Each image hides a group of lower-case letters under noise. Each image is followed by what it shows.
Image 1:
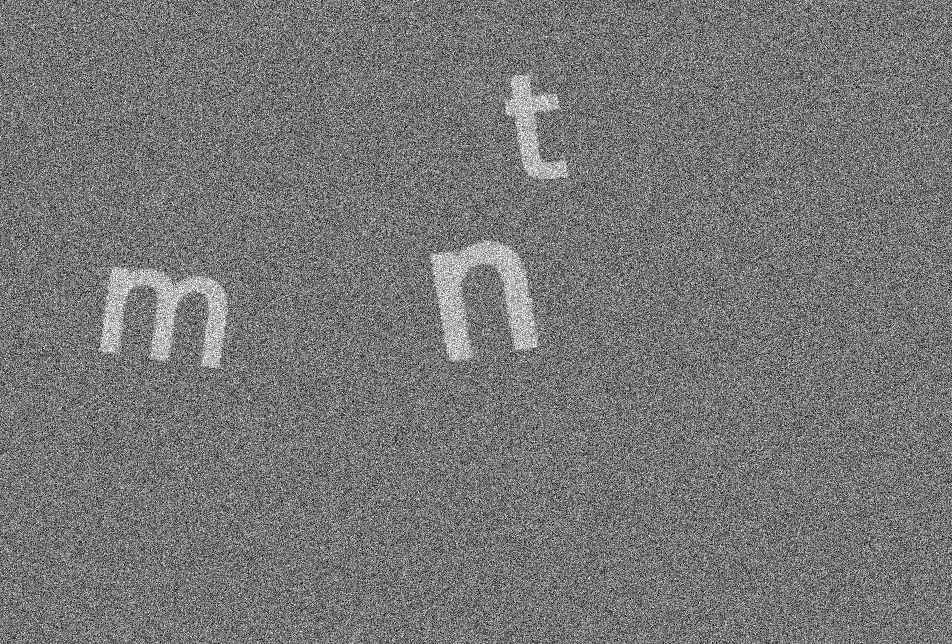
top middle: t; middle left: m; centre: n
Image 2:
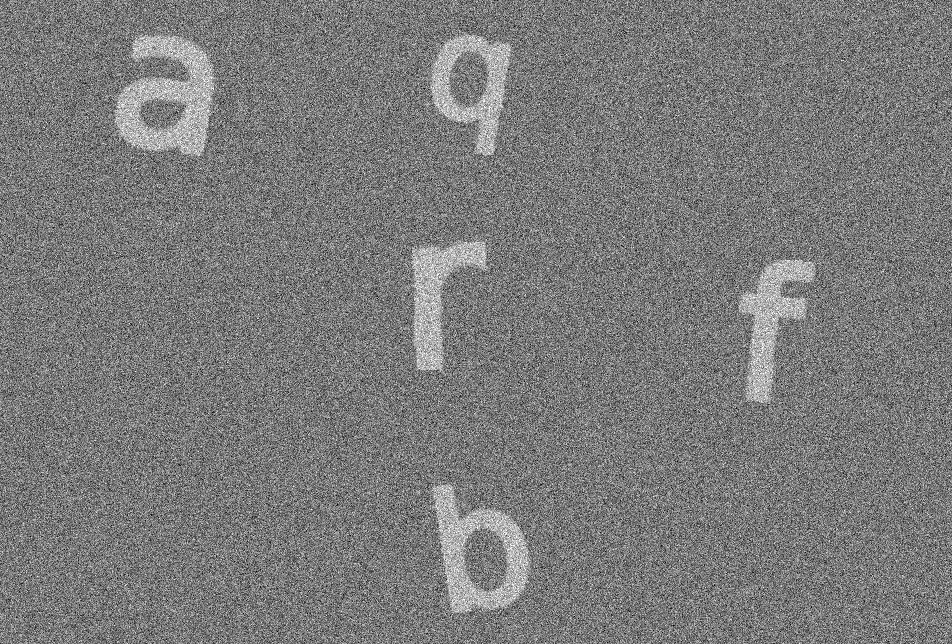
top left: a; top middle: q; centre: r; middle right: f; bottom middle: b
